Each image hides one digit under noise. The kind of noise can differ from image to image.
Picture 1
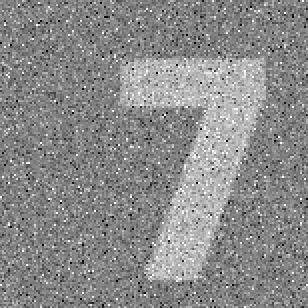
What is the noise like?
heavy tails
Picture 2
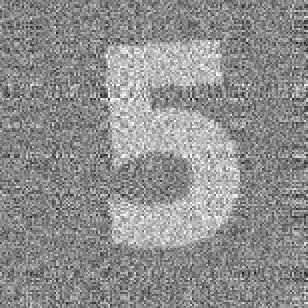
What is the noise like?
low rank plus noise
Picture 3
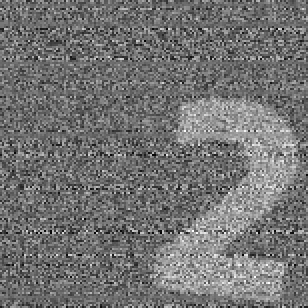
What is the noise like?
rows of uneven size
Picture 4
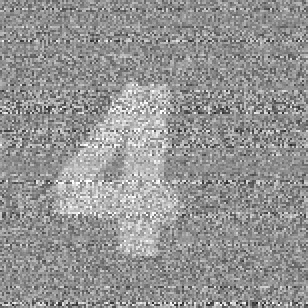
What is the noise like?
rows of uneven size
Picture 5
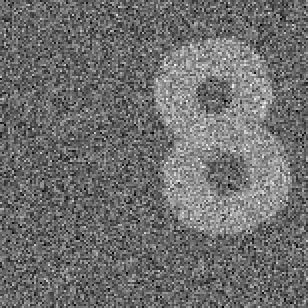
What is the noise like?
independent entries
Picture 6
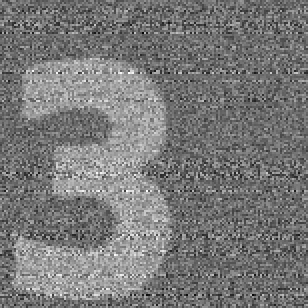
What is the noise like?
rows of uneven size
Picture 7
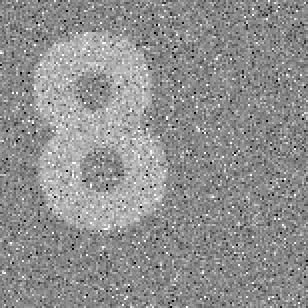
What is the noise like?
heavy tails
